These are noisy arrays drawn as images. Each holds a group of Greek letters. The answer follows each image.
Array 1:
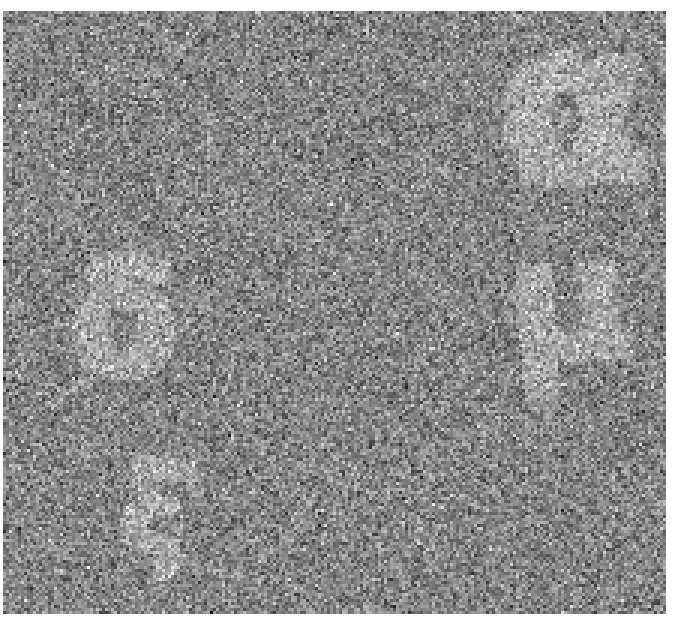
top right: alpha; middle left: delta; middle right: mu; bottom left: xi
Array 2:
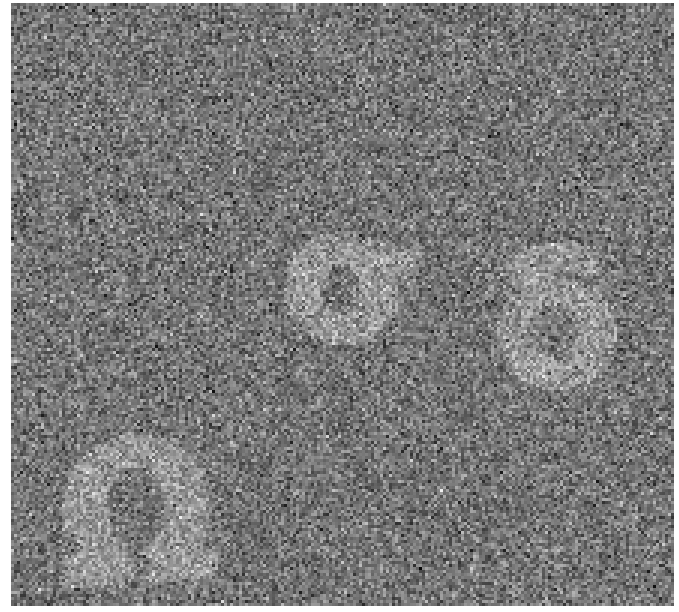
centre: sigma; middle right: delta; bottom left: omega
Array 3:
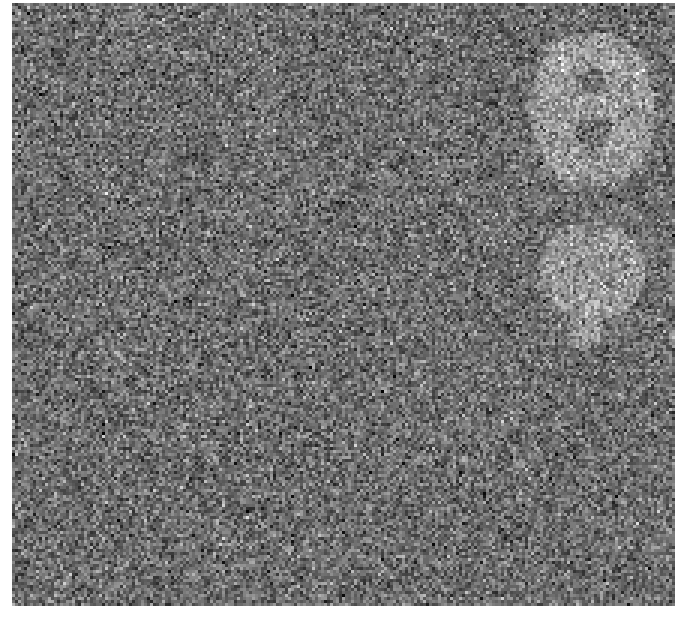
top right: theta; middle right: phi
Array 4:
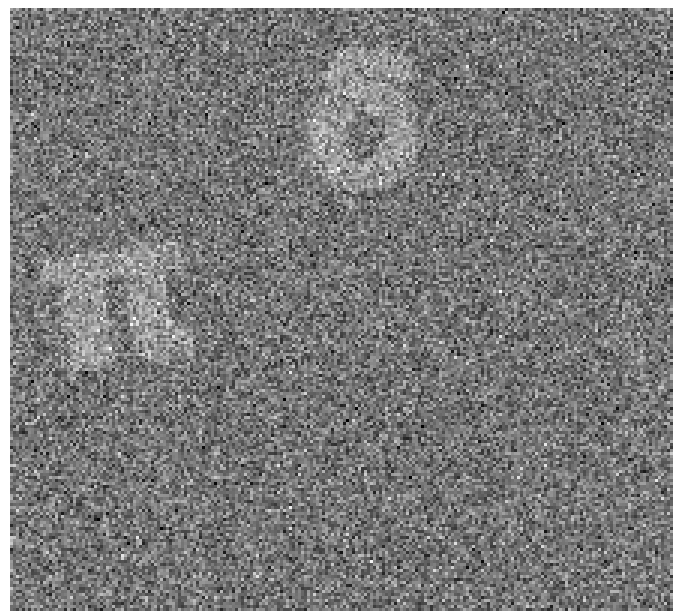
top middle: delta; middle left: pi
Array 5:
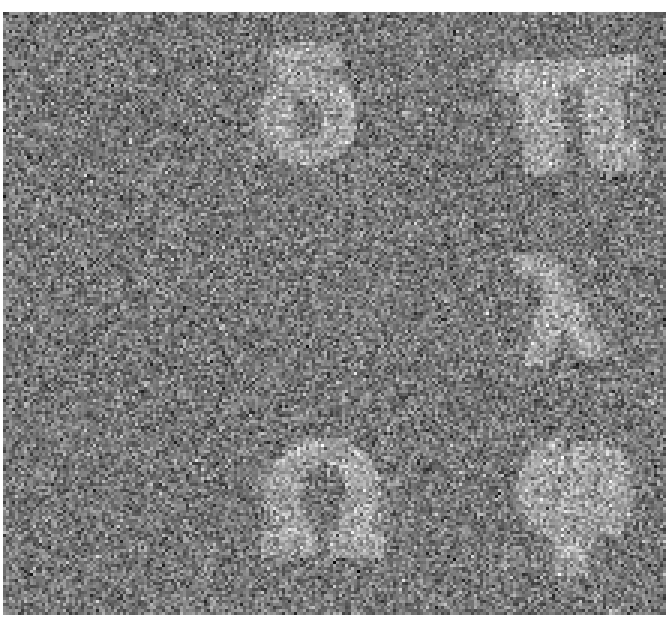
top middle: delta; top right: pi; middle right: lambda; bottom middle: omega; bottom right: phi
